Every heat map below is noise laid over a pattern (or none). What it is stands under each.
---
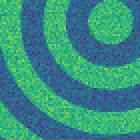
rings round one point
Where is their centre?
top right
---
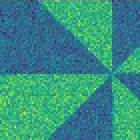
spokes from one point
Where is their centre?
middle right
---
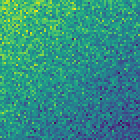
a smooth slope
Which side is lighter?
top left
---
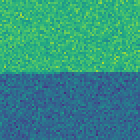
a sharp edge
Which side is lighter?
top
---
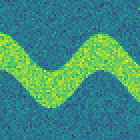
a wavy band
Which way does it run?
left to right
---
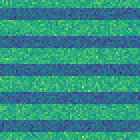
horizontal stripes
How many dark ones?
5
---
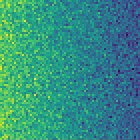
a smooth slope
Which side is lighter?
left
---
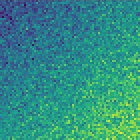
a smooth slope
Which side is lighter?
bottom right
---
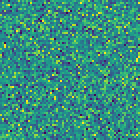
only noise
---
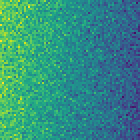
a smooth slope
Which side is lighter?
left
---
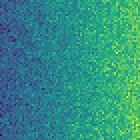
a smooth slope
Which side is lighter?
right
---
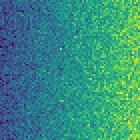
a smooth slope
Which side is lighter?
right
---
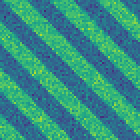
diagonal stripes
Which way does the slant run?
top left to bottom right
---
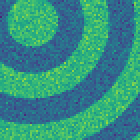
rings round one point
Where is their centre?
top left
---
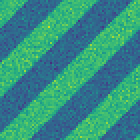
diagonal stripes
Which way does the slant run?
bottom left to top right
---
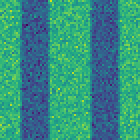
vertical stripes
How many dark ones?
2
